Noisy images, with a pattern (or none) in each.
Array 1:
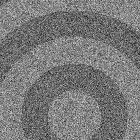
rings round one point
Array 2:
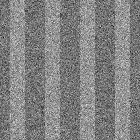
vertical stripes
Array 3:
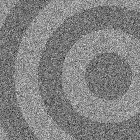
rings round one point
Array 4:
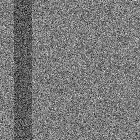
one vertical stripe
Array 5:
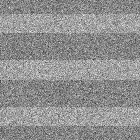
horizontal stripes
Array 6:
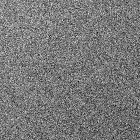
a smooth slope
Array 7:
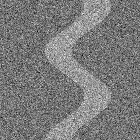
a wavy band
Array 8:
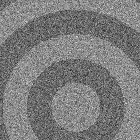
rings round one point
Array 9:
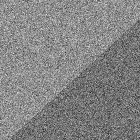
a sharp edge
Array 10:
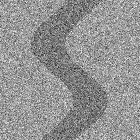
a wavy band
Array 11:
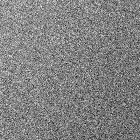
a smooth slope
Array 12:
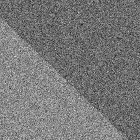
a sharp edge
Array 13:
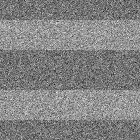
horizontal stripes
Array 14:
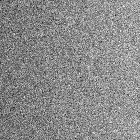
a smooth slope
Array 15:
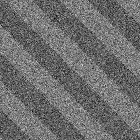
diagonal stripes
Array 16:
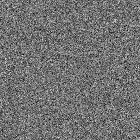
only noise
